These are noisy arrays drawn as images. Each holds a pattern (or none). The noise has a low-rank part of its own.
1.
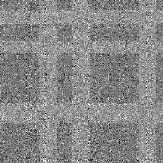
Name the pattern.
bands of rows crossing bands of columns
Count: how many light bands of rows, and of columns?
3 and 3
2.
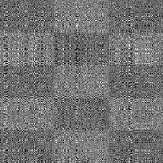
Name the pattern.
a checkerboard
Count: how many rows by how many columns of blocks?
5 by 3
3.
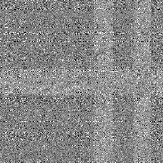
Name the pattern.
bands of rows crossing bands of columns
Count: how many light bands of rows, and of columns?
1 and 2
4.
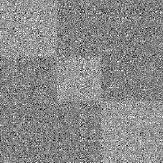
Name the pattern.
blocks along the diagonal
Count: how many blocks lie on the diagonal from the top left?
3
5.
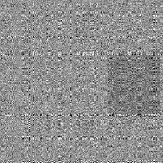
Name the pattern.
one block
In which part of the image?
middle right
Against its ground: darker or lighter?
darker
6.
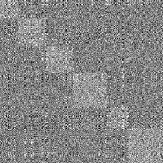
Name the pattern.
blocks along the diagonal
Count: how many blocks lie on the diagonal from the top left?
6
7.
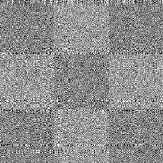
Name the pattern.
a checkerboard
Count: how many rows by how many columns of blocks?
3 by 3
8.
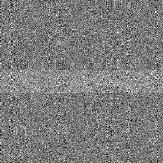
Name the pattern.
one band of rows
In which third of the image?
middle
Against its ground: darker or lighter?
lighter
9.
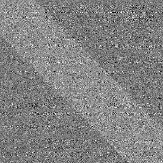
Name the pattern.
a diagonal band
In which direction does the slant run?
top left to bottom right
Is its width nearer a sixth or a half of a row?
a half
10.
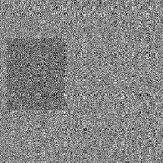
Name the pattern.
one block
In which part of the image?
middle left
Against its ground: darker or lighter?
darker
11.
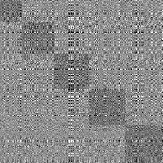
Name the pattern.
blocks along the diagonal
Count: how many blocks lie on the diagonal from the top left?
5
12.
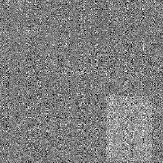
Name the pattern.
one block
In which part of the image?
bottom right
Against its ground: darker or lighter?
lighter
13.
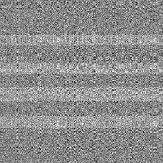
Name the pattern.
bands of rows
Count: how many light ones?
4
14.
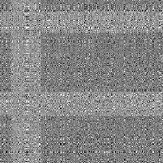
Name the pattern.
bands of rows crossing bands of columns
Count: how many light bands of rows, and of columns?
2 and 1
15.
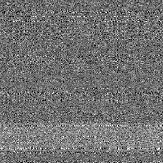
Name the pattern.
one band of rows
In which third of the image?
bottom
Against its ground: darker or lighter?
lighter
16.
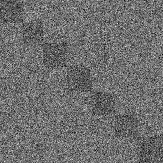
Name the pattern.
blocks along the diagonal
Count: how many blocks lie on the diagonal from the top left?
7
